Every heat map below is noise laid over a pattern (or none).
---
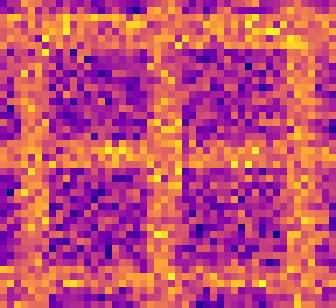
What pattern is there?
bands of rows crossing bands of columns
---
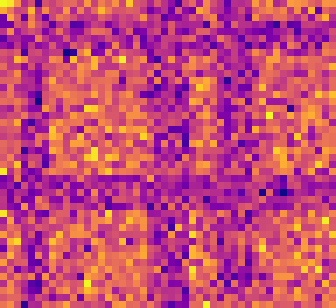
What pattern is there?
bands of rows crossing bands of columns
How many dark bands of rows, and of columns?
2 and 3
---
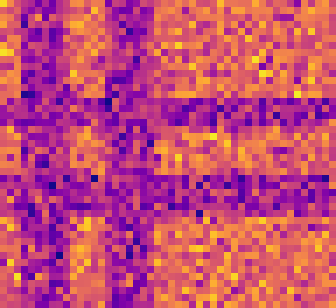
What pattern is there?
bands of rows crossing bands of columns
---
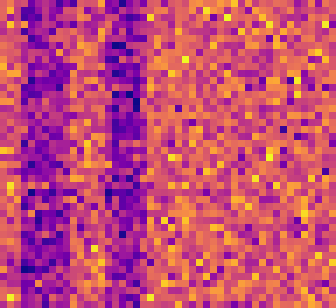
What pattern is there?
bands of columns
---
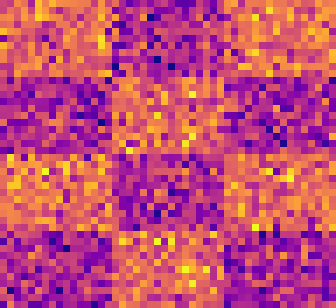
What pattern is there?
a checkerboard
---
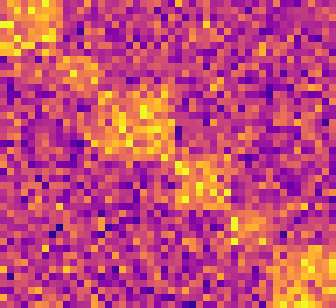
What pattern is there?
blocks along the diagonal
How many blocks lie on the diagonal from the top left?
6
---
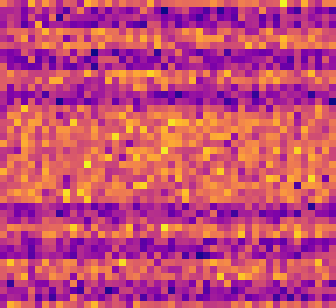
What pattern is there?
bands of rows
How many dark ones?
6
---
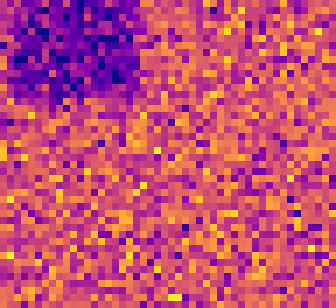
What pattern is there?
one block
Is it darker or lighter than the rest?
darker
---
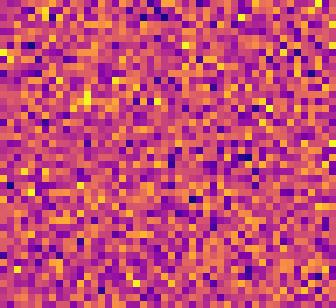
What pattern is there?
only noise
